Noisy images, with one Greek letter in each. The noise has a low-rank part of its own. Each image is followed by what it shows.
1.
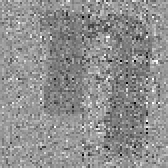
eta
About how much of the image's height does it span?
nearly all
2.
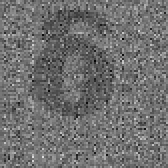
delta
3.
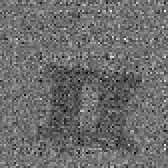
pi
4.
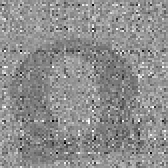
omega
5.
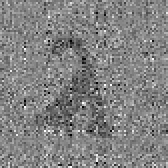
lambda
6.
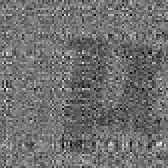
mu
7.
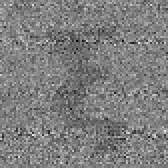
xi
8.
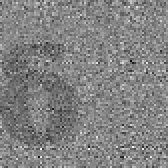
delta
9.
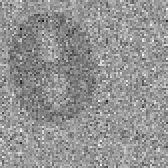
theta
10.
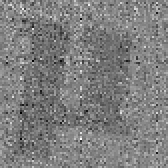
mu
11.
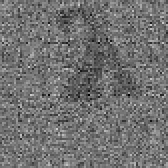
lambda
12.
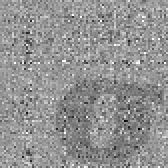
sigma
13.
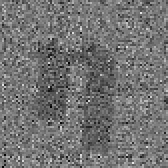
eta
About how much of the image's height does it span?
two thirds
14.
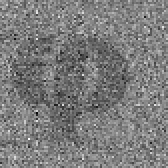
phi
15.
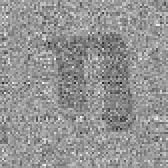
eta
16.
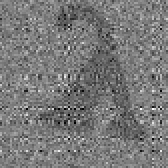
lambda
